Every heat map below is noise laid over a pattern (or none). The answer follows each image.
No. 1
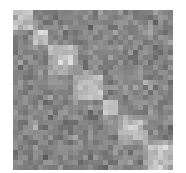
blocks along the diagonal
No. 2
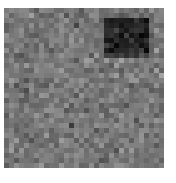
one block
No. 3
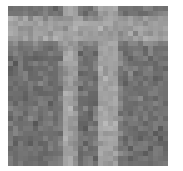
bands of rows crossing bands of columns
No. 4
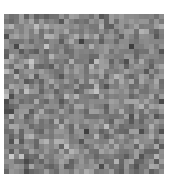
only noise
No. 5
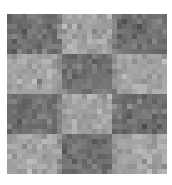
a checkerboard
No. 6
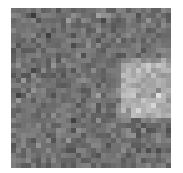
one block
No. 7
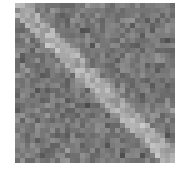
a diagonal band
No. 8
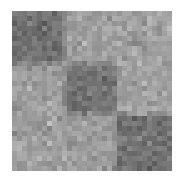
blocks along the diagonal
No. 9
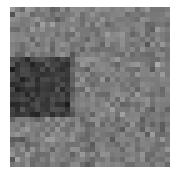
one block
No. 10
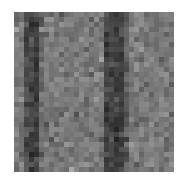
bands of columns
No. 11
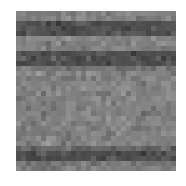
bands of rows
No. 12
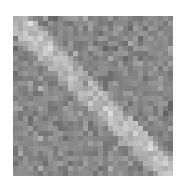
a diagonal band
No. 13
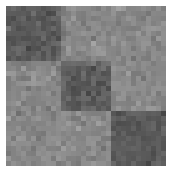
blocks along the diagonal
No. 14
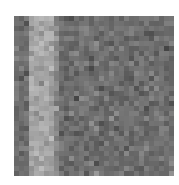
one band of columns
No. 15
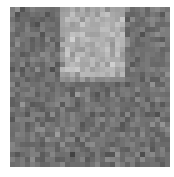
one block
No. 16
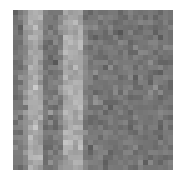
bands of columns
